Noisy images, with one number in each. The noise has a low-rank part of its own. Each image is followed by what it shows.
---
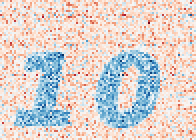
10
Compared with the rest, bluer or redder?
bluer
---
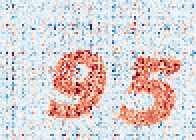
95
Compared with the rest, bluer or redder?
redder
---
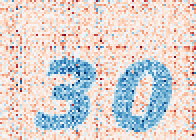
30
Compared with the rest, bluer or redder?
bluer
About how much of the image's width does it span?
two thirds
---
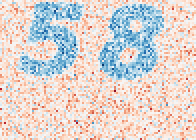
58
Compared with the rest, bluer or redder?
bluer
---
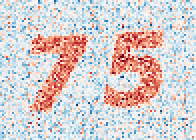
75
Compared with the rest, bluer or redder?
redder
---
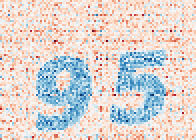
95
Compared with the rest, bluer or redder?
bluer
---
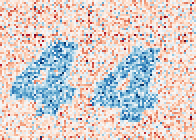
44
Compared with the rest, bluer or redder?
bluer
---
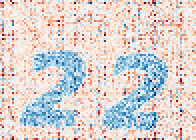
22
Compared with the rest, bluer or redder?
bluer
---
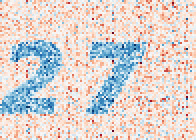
27
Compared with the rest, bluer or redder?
bluer
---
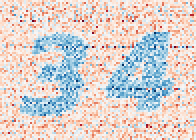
34
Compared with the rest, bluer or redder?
bluer
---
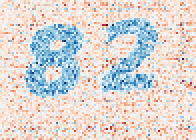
82
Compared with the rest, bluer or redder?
bluer
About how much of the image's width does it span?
two thirds
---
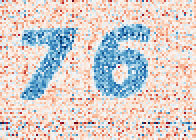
76
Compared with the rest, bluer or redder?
bluer
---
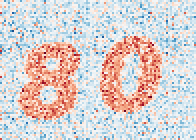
80
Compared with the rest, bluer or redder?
redder
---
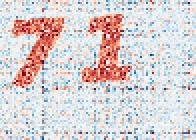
71
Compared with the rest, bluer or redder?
redder
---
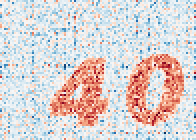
40
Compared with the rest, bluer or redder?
redder
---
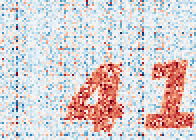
41
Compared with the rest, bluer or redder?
redder
